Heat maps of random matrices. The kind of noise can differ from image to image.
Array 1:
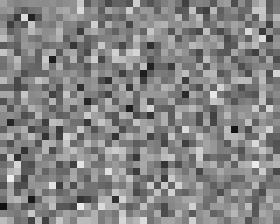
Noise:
independent entries
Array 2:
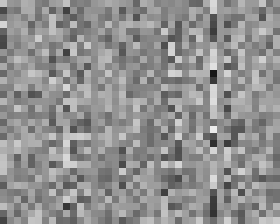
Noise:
columns of uneven size
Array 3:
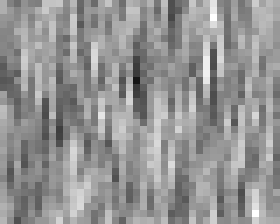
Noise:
streaked along the columns
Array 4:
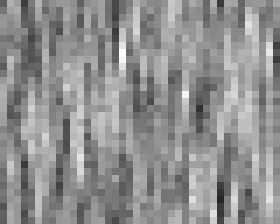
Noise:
streaked along the columns
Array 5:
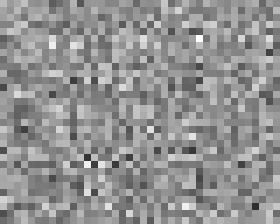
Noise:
low rank plus noise
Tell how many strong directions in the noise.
three or four
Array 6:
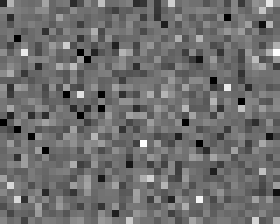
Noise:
heavy tails
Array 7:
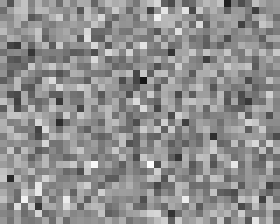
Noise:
independent entries
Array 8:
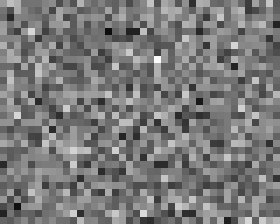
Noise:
independent entries
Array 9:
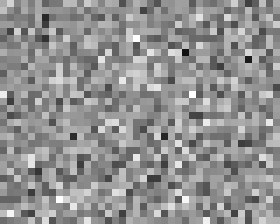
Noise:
independent entries
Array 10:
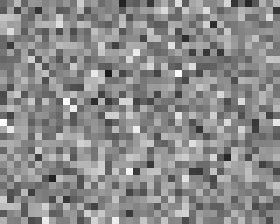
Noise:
independent entries
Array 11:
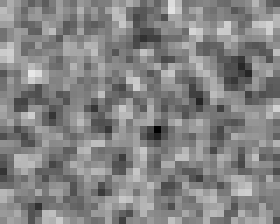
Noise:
blotchy
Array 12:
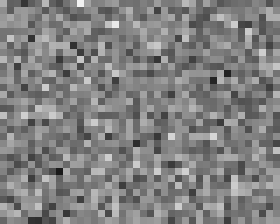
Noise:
independent entries
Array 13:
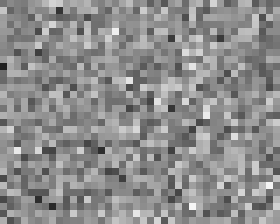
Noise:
independent entries
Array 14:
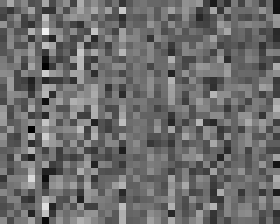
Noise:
columns of uneven size
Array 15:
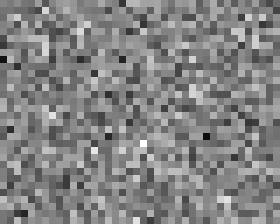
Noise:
independent entries
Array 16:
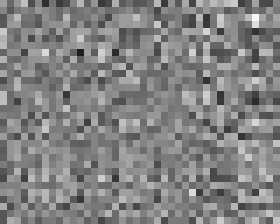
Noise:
low rank plus noise
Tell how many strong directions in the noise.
two
